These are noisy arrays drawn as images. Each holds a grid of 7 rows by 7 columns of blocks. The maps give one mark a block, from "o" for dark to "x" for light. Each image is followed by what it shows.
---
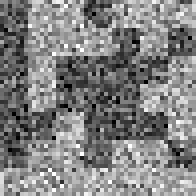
o x x o x x x
o x x x o x o
o x o o o o x
o x o o o x x
o o x o o o x
o x x o x x o
x x x x x x x
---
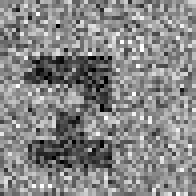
x x x x x x x
x x x x x x x
x o o o x x x
x x x o x x x
x x o x x x x
x o o o x x x
x x x x x x x
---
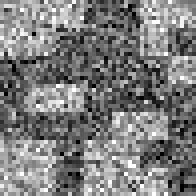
x x x o o x x
x x o o o x o
o o o o o o x
o x x o o o o
o o o o x x o
x x o x x o o
x x o x x x o
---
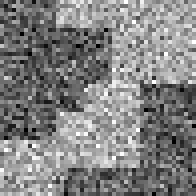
o o x x x x x
o o o o x x x
o o o o x x x
o o o x x o o
o o x x x o o
x x x x x o o
x x o o o o o
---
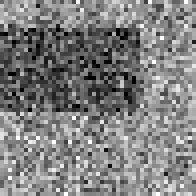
x x x x x x x
o o o o o x x
o o o o o x x
o o o o o x x
x x x x x x x
x x x x x x x
x x x x x x x
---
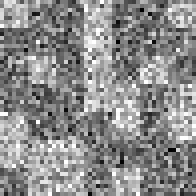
x o o x o o x
o o o x o o o
o x o x o x o
o o o x x o x
x o o o x o x
x x x o o o o
o x x o x o o
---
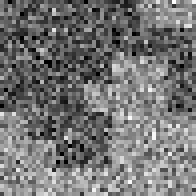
o o o o o x x
o o o o o o o
o o o o x x o
o o o x x x o
x o o o x x x
x x o o x x x
x x x x x x x
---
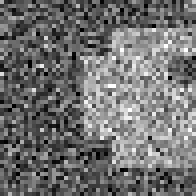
o o o o o o o
o o o o x x x
o o o x x x o
o o o x x x x
o o o x x x x
o o o o x x x
o o o o o o o
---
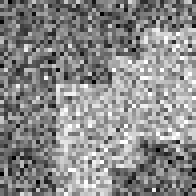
o o o o o o o
o o o o o x x
o o o o x x x
o o x x x x x
o o x x x x x
o o x x x o o
o o x x o o o
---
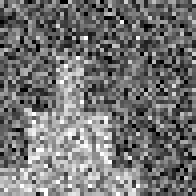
o o o o o o o
o o o o o o o
o o x o o o o
o o x o o o o
o x x x o o o
o x x x o o o
x x x x x o o
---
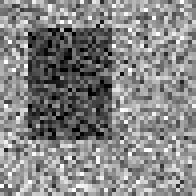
x x x x x x x
x o o o x x x
x o o o x x x
x o o o x x x
x o o o x x x
x x x x x x x
x x x x x x x
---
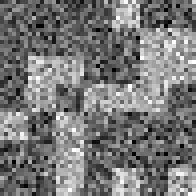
o o o o x o o
o o o o o x x
o x x o o x x
o x o x x x o
x o x o o o o
o o x o o o o
o o x o x o x
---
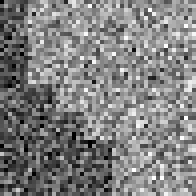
o x x x x x x
o x x x x x x
o x x x x x x
o o x x x x x
o o o x x x x
o o o o x x x
o o o o x x x
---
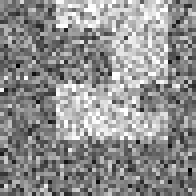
o o x x x x o
o o o o x x o
o o o o x x o
o o x x x o o
o o x x x x o
o o o o o o o
o o o o o o o
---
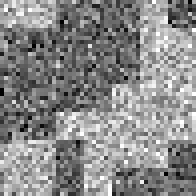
x x o o o x o
o o o o o x x
o o o o o x x
o o o o x x x
o o x x x x x
x x o x x x o
x x o x o o o
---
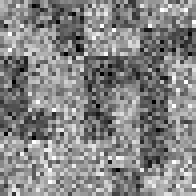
x o o x o x x
x x o x x o o
o x x o o o x
o x x o x o x
o o x o x o x
x x x x x o x
x x x x o x x
